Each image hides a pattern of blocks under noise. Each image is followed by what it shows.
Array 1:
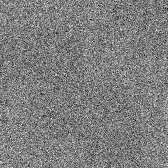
mirrored about the diagonal from the bottom left
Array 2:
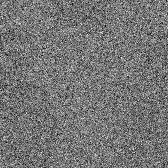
left and right mirror each other
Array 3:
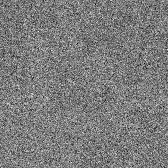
mirrored about the diagonal from the bottom left
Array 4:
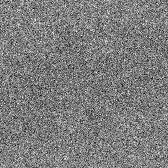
the same after a half turn
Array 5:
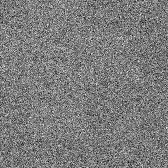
mirrored about the diagonal from the top left
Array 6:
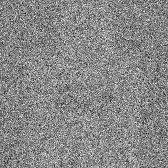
left and right mirror each other
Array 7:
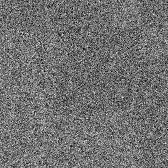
mirrored about the diagonal from the bottom left
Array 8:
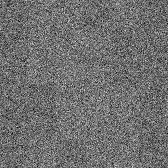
the same after a half turn
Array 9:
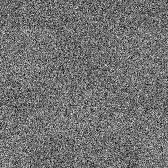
left and right mirror each other
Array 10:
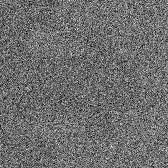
top and bottom mirror each other
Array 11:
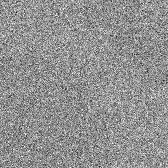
mirrored about the diagonal from the bottom left
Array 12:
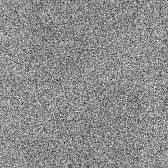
the same after a half turn
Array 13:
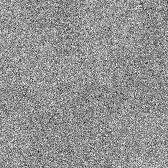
no symmetry
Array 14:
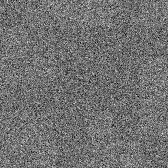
mirrored about the diagonal from the bottom left
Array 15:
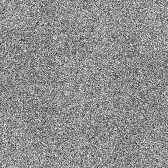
the same after a half turn
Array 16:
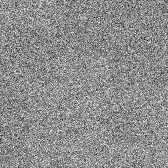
no symmetry
